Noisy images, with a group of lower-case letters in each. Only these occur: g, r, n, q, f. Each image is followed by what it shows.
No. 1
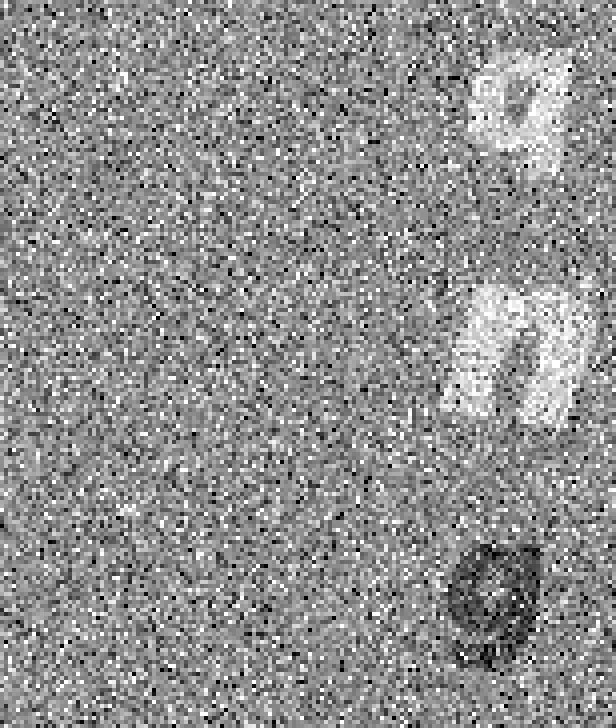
top right: light q; middle right: light n; bottom right: dark g
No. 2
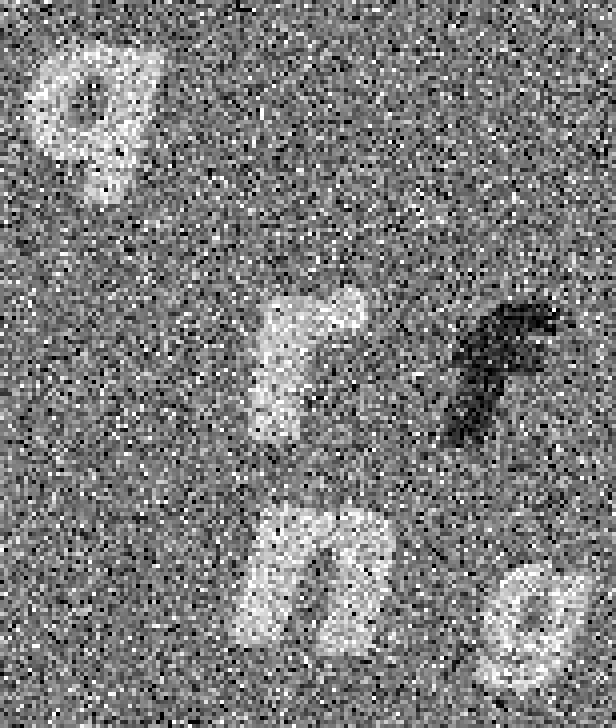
top left: light q; centre: light r; middle right: dark f; bottom middle: light n; bottom right: light g
